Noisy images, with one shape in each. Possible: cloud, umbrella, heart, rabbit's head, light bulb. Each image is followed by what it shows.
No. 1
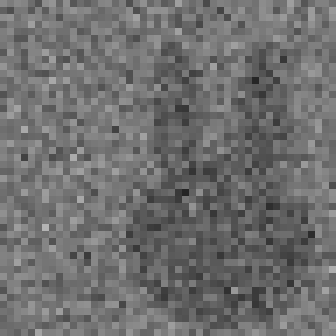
rabbit's head
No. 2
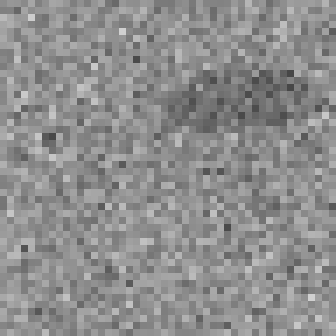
umbrella
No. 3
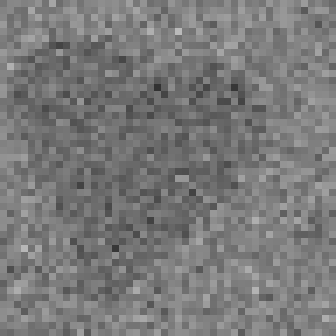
heart
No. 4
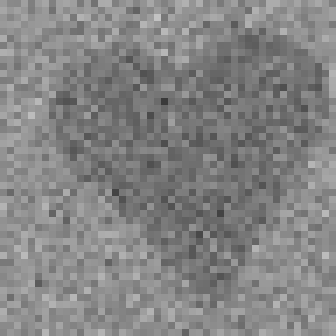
heart
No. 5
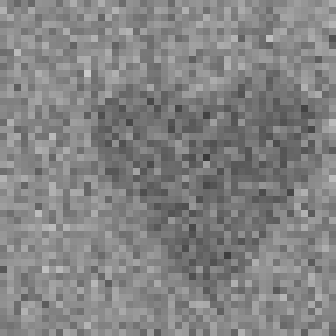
heart
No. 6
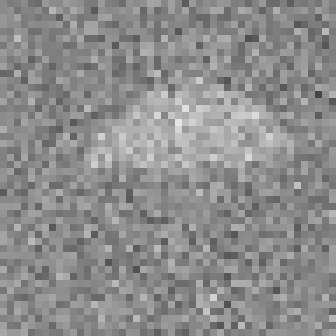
umbrella
